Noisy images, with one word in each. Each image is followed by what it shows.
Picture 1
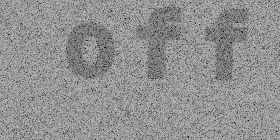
off
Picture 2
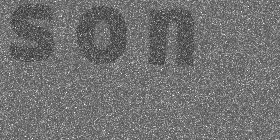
son
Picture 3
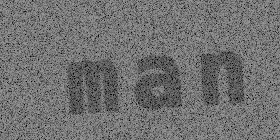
man
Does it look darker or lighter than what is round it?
darker
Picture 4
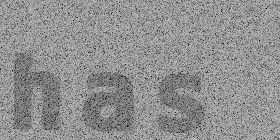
has
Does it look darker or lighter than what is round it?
darker
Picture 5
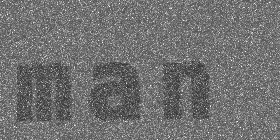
man
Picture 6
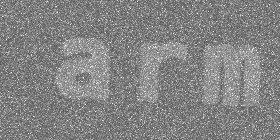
arm
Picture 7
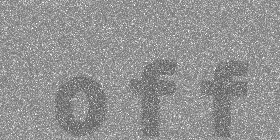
off
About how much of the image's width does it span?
two thirds
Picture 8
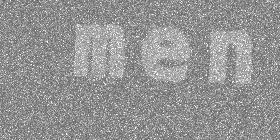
men
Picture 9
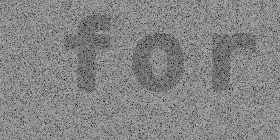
for
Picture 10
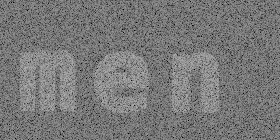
men
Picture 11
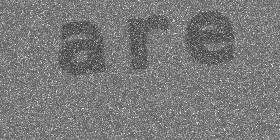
are
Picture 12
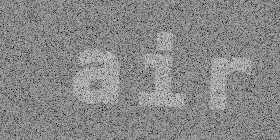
air
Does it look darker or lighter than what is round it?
lighter
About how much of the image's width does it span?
two thirds
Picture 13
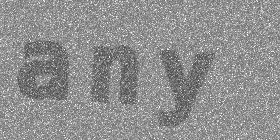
any
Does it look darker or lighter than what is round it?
darker
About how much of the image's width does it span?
two thirds
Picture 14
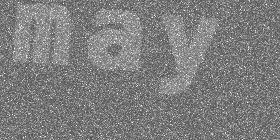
may
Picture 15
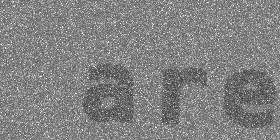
are
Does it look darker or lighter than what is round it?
darker
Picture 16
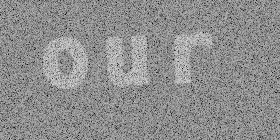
our
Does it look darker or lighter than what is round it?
lighter
